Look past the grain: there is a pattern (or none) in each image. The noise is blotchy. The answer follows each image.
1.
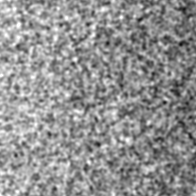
a smooth slope
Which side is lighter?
left
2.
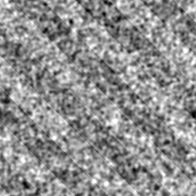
diagonal stripes
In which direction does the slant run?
top left to bottom right
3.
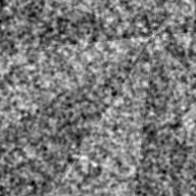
spokes from one point
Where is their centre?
top right
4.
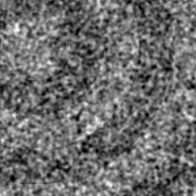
rings round one point
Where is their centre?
top left
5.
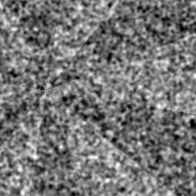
spokes from one point
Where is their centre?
middle left
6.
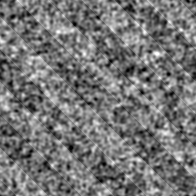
diagonal stripes
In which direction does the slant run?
top left to bottom right
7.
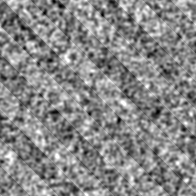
diagonal stripes
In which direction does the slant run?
top left to bottom right
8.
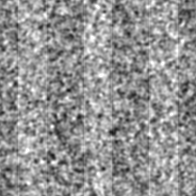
vertical stripes
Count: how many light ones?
3
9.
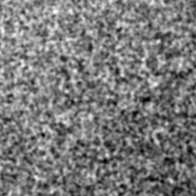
a smooth slope
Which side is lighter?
top left
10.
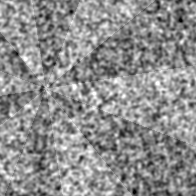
spokes from one point
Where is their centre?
middle left
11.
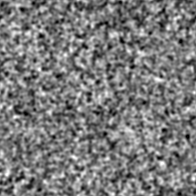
only noise
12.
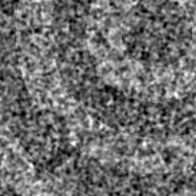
rings round one point
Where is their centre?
top right
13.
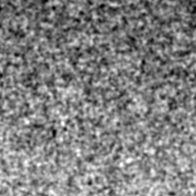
a smooth slope
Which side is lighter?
bottom
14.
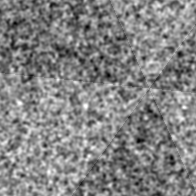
spokes from one point
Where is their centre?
middle right
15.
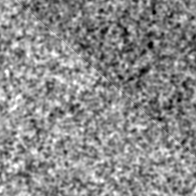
a sharp edge
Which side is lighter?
bottom left
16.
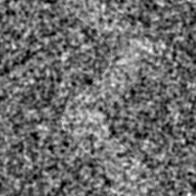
a wavy band
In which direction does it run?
top to bottom
